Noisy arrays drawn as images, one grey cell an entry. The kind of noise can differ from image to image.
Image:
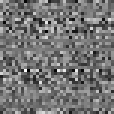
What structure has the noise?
rows of uneven size
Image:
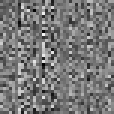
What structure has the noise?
columns of uneven size
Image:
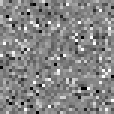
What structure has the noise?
heavy tails
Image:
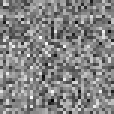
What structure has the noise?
low rank plus noise
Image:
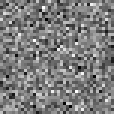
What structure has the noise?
independent entries
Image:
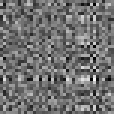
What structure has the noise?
low rank plus noise
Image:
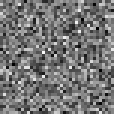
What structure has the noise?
independent entries
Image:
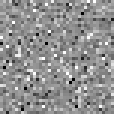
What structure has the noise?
heavy tails
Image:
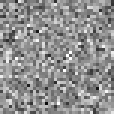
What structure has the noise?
independent entries
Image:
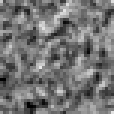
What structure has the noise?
blotchy
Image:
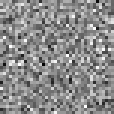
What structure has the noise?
low rank plus noise
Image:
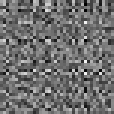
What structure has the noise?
low rank plus noise
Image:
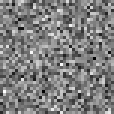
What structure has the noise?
independent entries
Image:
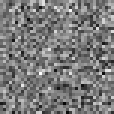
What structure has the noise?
low rank plus noise
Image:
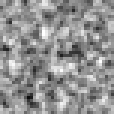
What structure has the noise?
blotchy
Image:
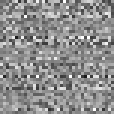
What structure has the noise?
rows of uneven size
